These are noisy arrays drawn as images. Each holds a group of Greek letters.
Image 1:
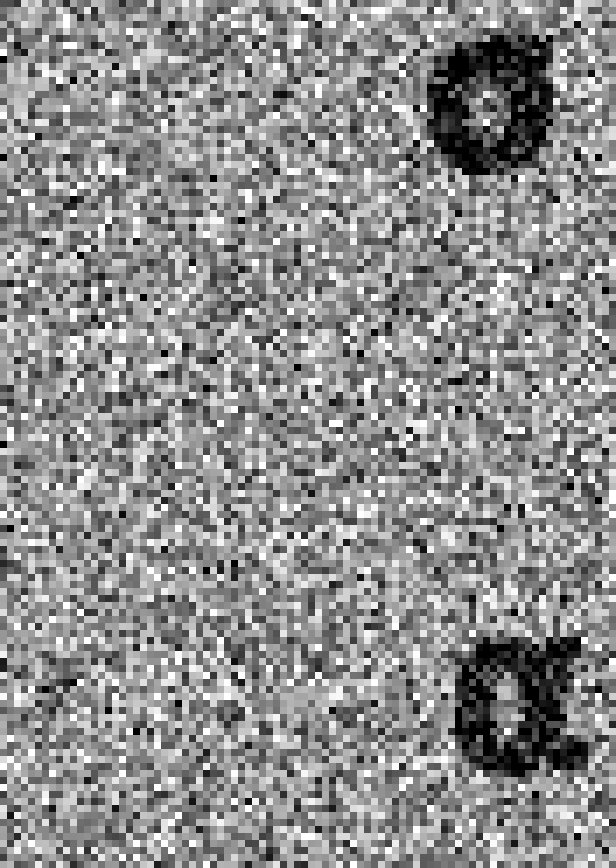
top right: dark sigma; bottom right: dark alpha
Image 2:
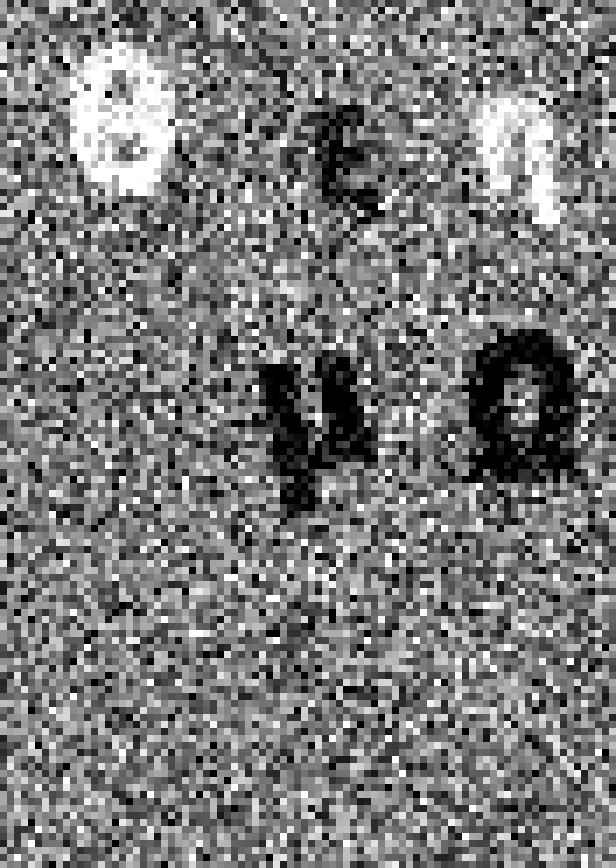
top left: light theta; top middle: dark xi; top right: light eta; centre: dark mu; middle right: dark omega
